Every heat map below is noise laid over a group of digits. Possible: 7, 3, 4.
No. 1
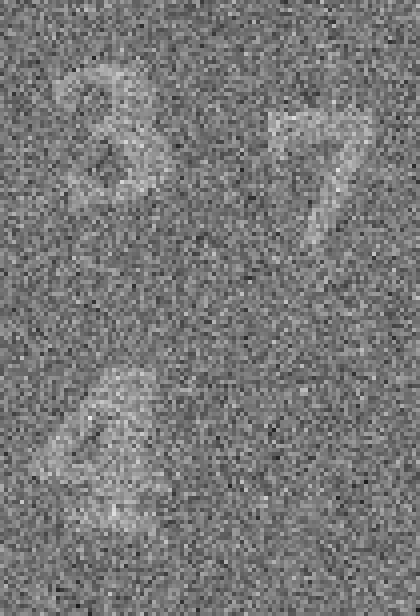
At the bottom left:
4
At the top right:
7
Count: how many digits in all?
3
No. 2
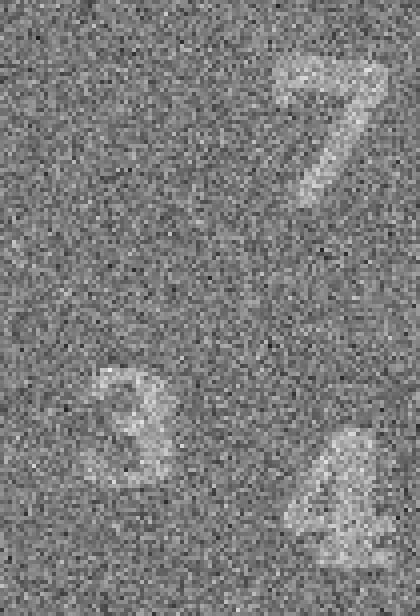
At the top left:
nothing
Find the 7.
top right
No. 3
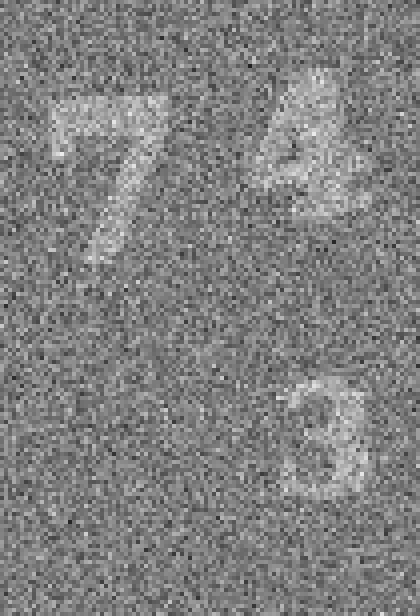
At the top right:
4
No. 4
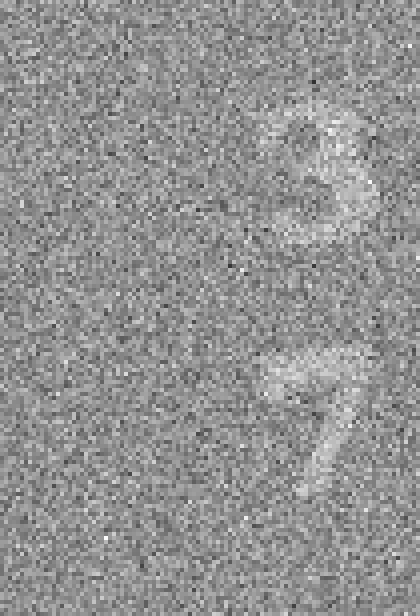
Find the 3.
top right
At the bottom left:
nothing
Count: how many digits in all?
2
